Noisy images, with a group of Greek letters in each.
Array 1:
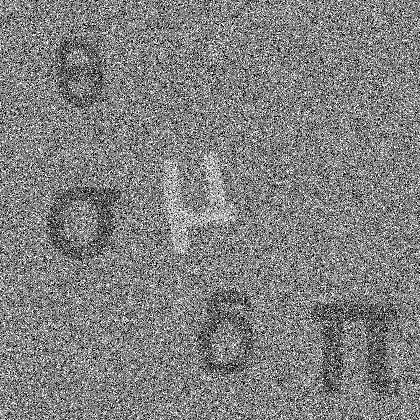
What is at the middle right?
nothing
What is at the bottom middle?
delta
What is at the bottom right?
pi
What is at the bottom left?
nothing
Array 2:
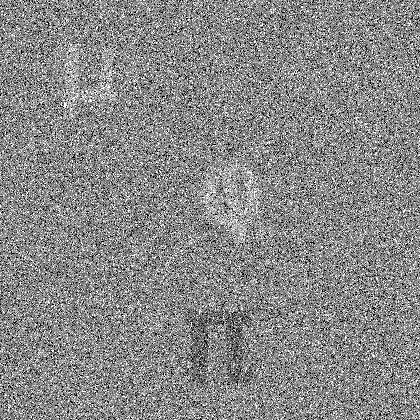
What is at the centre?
phi
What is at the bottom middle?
pi
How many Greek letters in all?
3
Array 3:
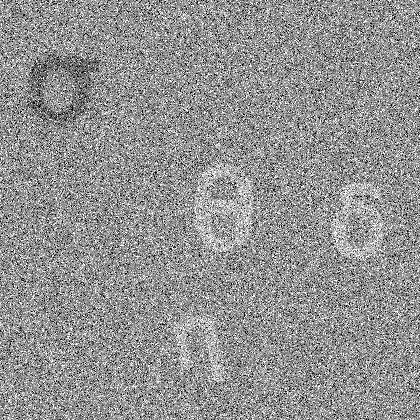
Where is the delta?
middle right
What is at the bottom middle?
eta
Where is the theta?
centre
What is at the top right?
nothing
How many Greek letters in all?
4
